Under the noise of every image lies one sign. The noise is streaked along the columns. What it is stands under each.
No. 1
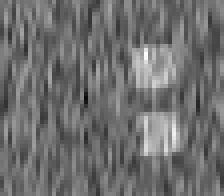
colon
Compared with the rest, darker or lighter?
lighter
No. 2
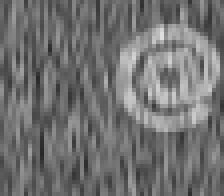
at sign
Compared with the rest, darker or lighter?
lighter
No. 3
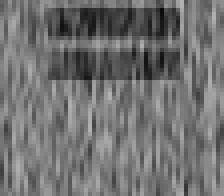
equals sign
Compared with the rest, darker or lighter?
darker
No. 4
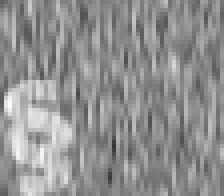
section sign
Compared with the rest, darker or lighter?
lighter
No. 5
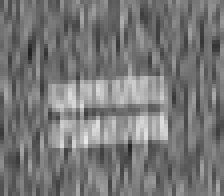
equals sign
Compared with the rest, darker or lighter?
lighter
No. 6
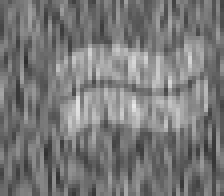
approximately sign
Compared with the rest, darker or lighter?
lighter
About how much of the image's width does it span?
two thirds
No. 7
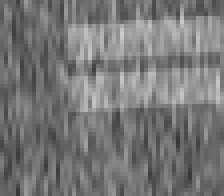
equals sign
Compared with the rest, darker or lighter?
lighter
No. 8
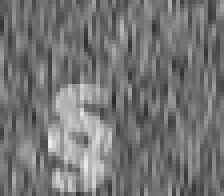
section sign
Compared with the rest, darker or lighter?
lighter
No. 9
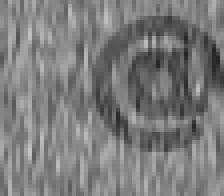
at sign
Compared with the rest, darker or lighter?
darker
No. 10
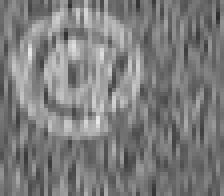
at sign
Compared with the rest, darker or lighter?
lighter
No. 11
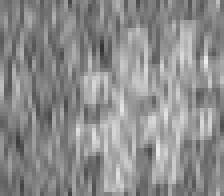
hash sign
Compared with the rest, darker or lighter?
lighter
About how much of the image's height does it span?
nearly all
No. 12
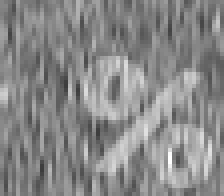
percent sign
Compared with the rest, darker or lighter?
lighter
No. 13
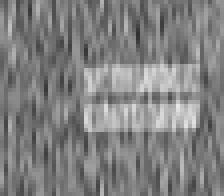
equals sign
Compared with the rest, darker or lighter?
lighter
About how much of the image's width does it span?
half
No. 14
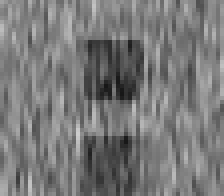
colon
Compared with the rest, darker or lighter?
darker
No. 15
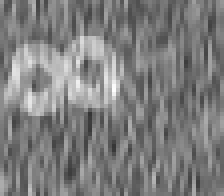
infinity sign
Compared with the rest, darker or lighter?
lighter
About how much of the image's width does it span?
half
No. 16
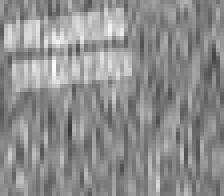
equals sign
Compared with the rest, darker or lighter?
lighter
